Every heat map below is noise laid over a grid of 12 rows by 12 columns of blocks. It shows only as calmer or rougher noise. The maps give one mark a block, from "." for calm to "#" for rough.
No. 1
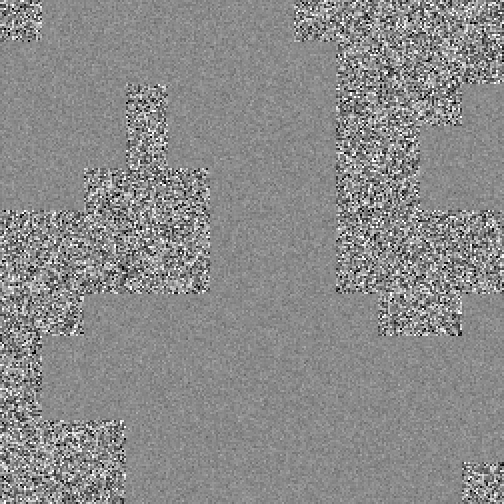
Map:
# . . . . . . # # # # #
. . . . . . . . # # # #
. . . # . . . . # # # .
. . . # . . . . # # . .
. . # # # . . . # # . .
# # # # # . . . # # # #
# # # # # . . . # # # #
# # . . . . . . . # # .
# . . . . . . . . . . .
# . . . . . . . . . . .
# # # . . . . . . . . .
# # # . . . . . . . . #
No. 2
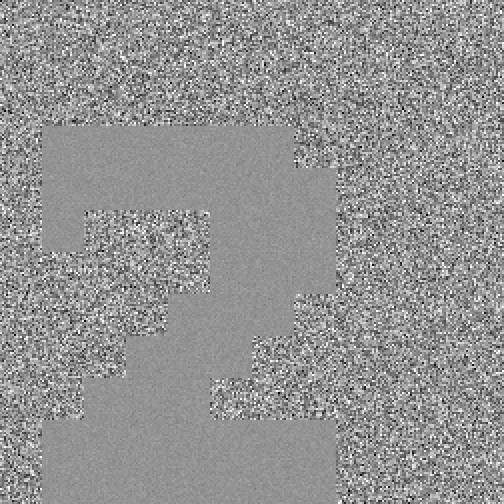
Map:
# # # # # # # # # # # #
# # # # # # # # # # # #
# # # # # # # # # # # #
# . . . . . . # # # # #
# . . . . . . . # # # #
# . # # # . . . # # # #
# # # # # . . . # # # #
# # # # . . . # # # # #
# # # . . . # # # # # #
# # . . . # # # # # # #
# . . . . . . . # # # #
# . . . . . . . # # # #
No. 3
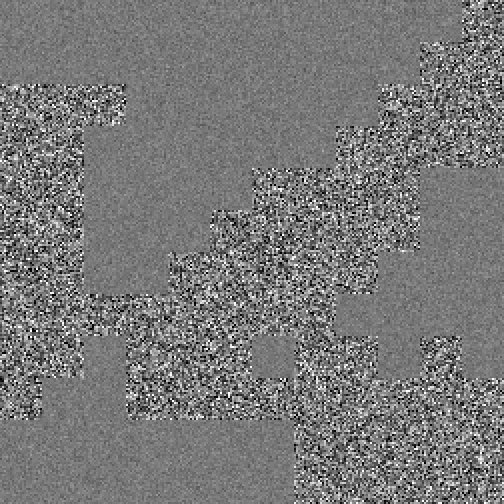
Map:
. . . . . . . . . . . #
. . . . . . . . . . # #
# # # . . . . . . # # #
# # . . . . . . # # # #
# # . . . . # # # # . .
# # . . . # # # # # . .
# # . . # # # # # . . .
# # # # # # # # . . . .
# # . # # # . # # . # .
# . . # # # # # # # # #
. . . . . . . # # # # #
. . . . . . . # # # # #
